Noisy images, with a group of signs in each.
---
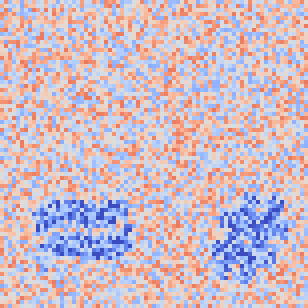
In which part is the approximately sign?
bottom left
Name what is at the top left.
nothing
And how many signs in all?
2
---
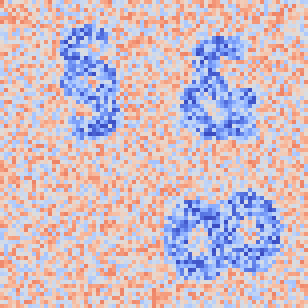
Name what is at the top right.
ampersand
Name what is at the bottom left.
nothing
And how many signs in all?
3
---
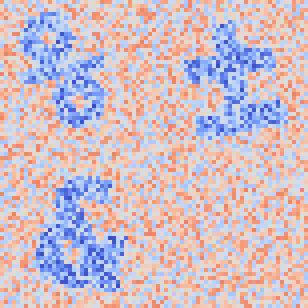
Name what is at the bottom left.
ampersand
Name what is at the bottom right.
nothing
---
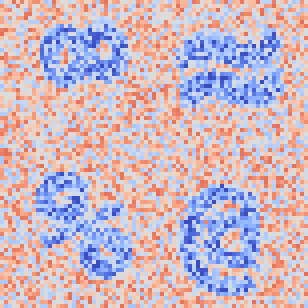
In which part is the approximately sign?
top right
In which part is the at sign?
bottom right
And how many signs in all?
4
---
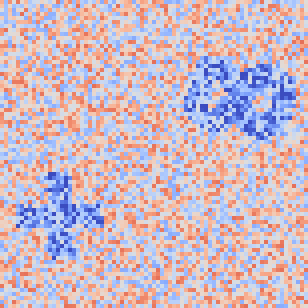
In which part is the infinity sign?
top right
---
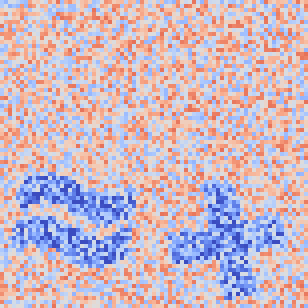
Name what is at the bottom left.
approximately sign
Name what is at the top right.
nothing
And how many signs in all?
2
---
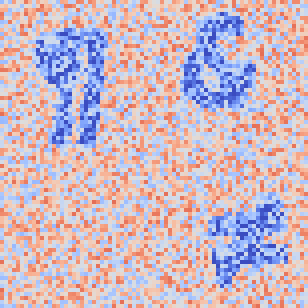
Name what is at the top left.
pilcrow
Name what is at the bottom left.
nothing
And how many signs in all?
3
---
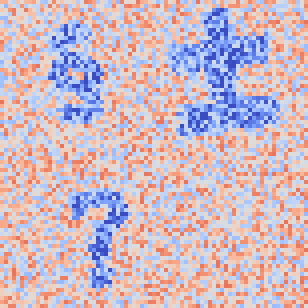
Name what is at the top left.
section sign
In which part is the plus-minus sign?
top right
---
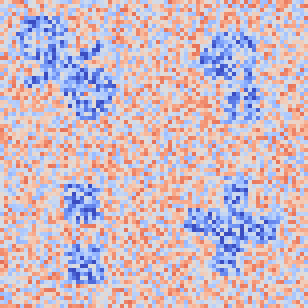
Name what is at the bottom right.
plus sign
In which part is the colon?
bottom left
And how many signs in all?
4
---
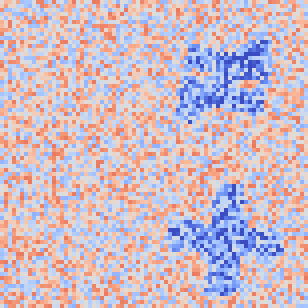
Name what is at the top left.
nothing
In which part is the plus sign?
bottom right
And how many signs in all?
2
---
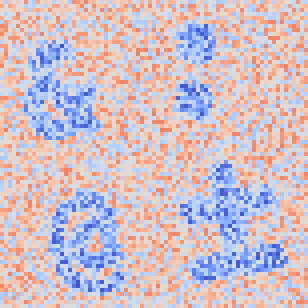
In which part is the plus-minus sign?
bottom right
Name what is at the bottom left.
at sign
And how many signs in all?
4
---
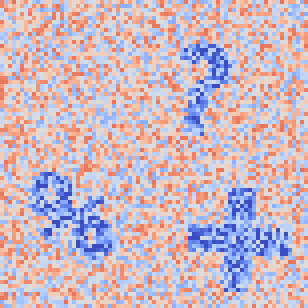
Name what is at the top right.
question mark
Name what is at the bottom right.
plus sign
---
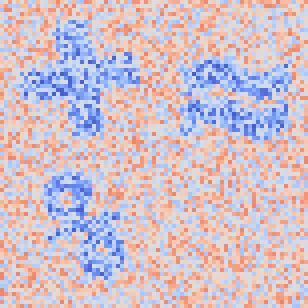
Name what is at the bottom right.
nothing
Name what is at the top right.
approximately sign
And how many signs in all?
3
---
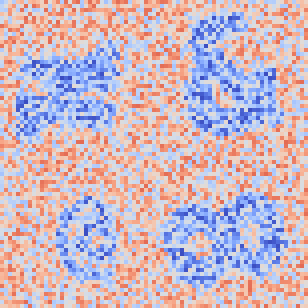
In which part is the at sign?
bottom left
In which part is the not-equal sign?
top left
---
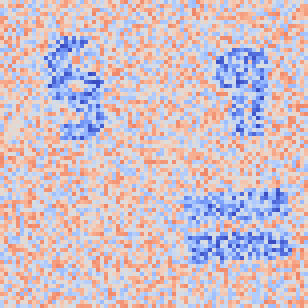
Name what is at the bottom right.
equals sign
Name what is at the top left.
section sign
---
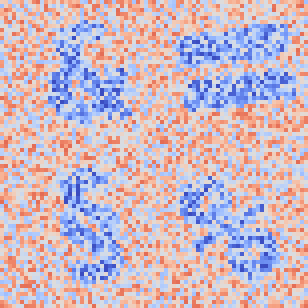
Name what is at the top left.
ampersand
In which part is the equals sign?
top right
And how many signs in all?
4
